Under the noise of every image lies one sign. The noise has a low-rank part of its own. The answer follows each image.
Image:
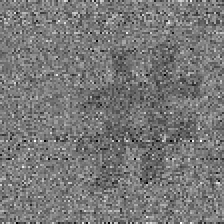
hash sign
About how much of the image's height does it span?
two thirds
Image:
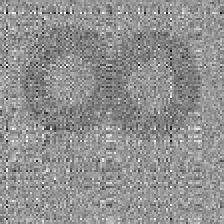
infinity sign
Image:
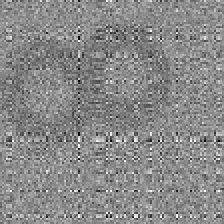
infinity sign
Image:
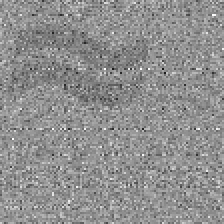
approximately sign
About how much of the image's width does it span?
two thirds
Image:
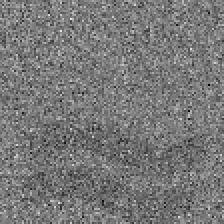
approximately sign
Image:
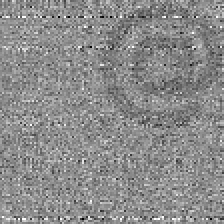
at sign
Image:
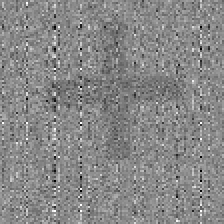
plus sign
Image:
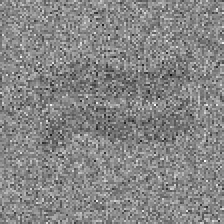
approximately sign
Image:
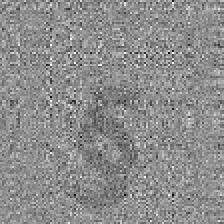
section sign
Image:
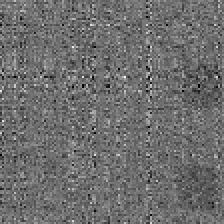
colon
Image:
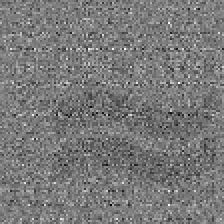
approximately sign
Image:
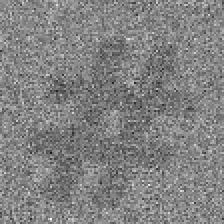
hash sign
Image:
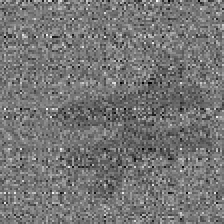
not-equal sign
